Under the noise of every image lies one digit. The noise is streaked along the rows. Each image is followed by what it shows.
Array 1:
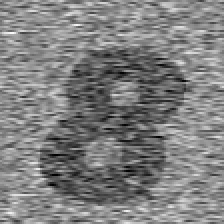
8
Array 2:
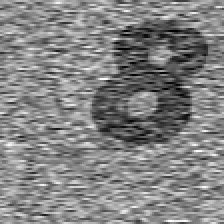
8
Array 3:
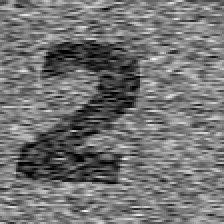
2
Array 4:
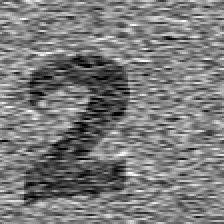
2
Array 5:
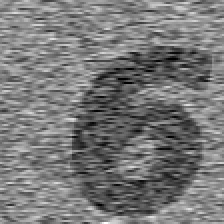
6
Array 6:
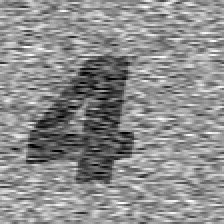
4
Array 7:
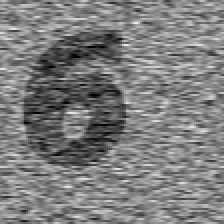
6
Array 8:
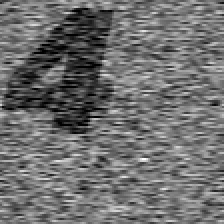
4
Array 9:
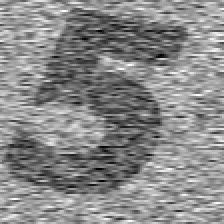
5
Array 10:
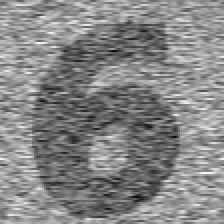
6
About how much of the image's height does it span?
nearly all
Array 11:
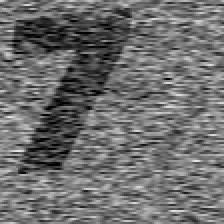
7
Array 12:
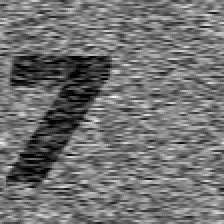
7
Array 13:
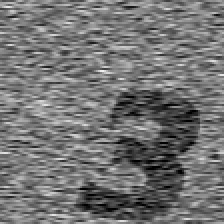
3
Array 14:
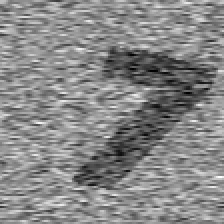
7
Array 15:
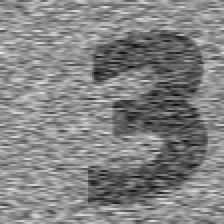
3
